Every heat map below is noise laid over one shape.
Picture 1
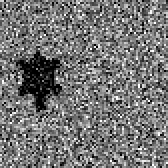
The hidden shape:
turtle
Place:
middle left
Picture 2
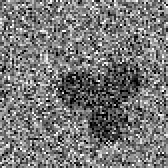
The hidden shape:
club
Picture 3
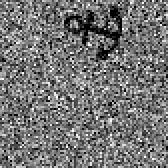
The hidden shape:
anchor
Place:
top middle
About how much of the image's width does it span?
a third
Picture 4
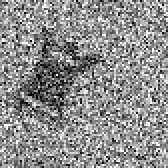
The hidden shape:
chess rook
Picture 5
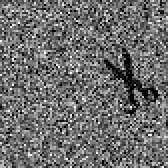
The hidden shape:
pair of scissors
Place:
middle right
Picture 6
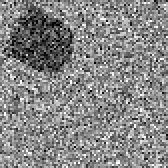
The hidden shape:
ghost
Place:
top left
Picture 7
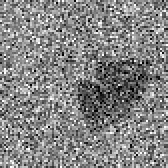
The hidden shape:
chess knight
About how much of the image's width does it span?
half
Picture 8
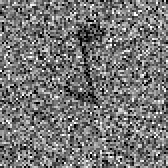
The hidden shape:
musical note
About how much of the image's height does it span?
half
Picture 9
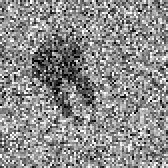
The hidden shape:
rabbit's head
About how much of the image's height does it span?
half
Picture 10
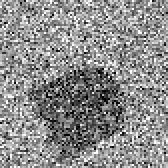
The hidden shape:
ghost
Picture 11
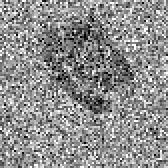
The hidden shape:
telephone
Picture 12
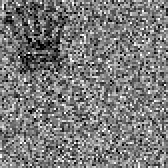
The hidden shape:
chess queen
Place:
top left
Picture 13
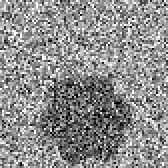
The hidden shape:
flower
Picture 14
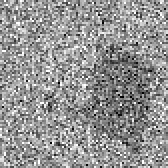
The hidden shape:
flag
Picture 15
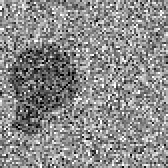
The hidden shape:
light bulb
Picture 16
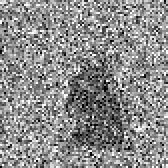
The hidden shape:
chess knight
